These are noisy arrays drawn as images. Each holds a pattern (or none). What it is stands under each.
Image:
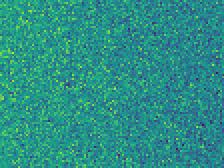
a smooth slope
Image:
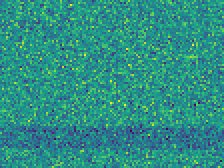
one horizontal stripe
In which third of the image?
bottom
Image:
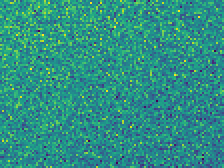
a smooth slope
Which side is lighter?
top left
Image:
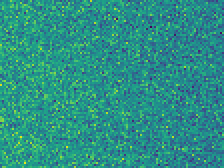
a smooth slope
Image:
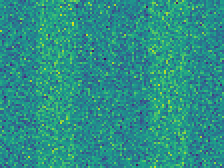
vertical stripes
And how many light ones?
2
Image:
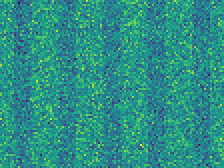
vertical stripes
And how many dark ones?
5
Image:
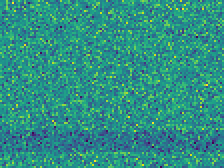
one horizontal stripe
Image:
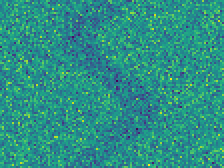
a wavy band
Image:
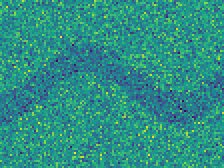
a wavy band
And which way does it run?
left to right
